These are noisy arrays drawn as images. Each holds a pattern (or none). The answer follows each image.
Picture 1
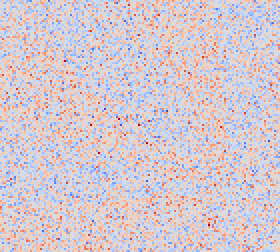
spokes from one point
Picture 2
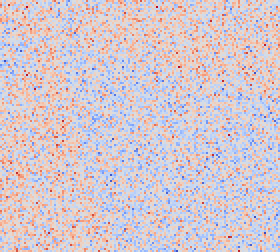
spokes from one point
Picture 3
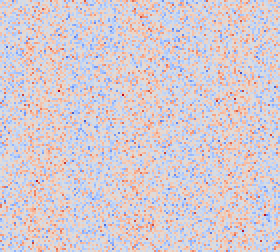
vertical stripes
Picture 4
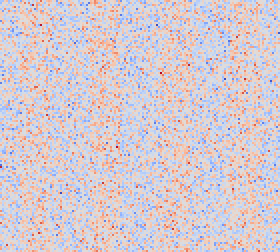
vertical stripes
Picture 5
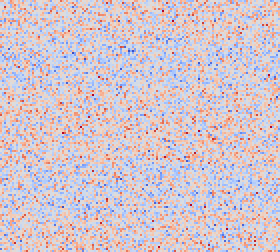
horizontal stripes
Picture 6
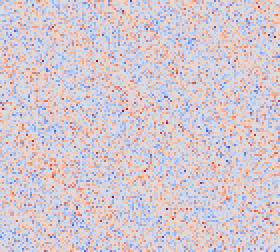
diagonal stripes
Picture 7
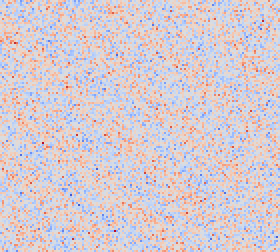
diagonal stripes
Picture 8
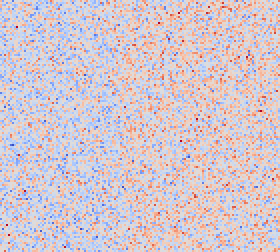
a sharp edge
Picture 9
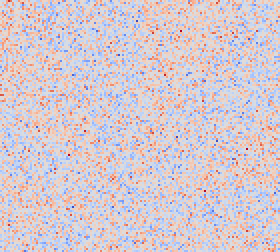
spokes from one point
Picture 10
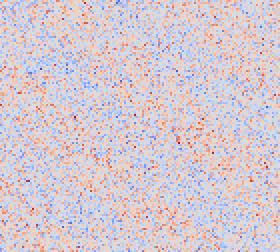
diagonal stripes
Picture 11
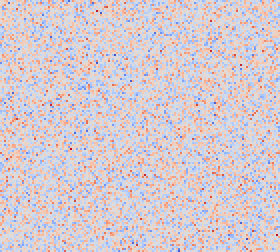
only noise
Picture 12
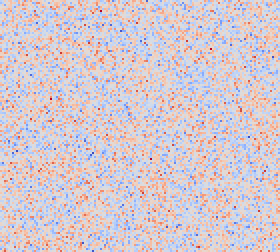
rings round one point
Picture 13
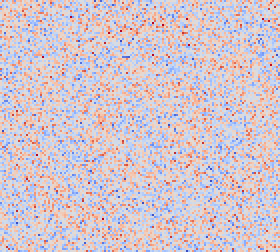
rings round one point
